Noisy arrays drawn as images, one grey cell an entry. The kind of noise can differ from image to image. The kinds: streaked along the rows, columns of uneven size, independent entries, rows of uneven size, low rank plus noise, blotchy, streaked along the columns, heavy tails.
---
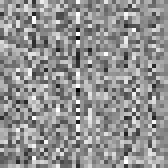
columns of uneven size
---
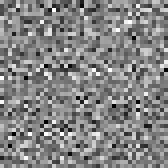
low rank plus noise
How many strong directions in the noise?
three or four
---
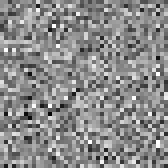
low rank plus noise
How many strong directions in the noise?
five to eight
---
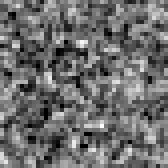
blotchy
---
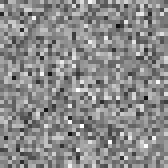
independent entries
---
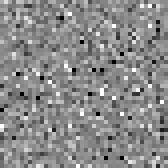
heavy tails
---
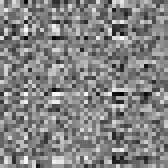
low rank plus noise
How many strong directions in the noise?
one
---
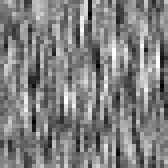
streaked along the columns
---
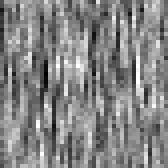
streaked along the columns
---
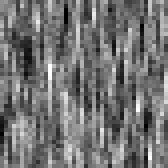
streaked along the columns
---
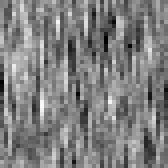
streaked along the columns
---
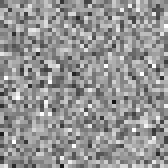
independent entries
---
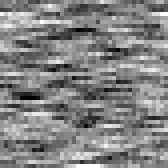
streaked along the rows
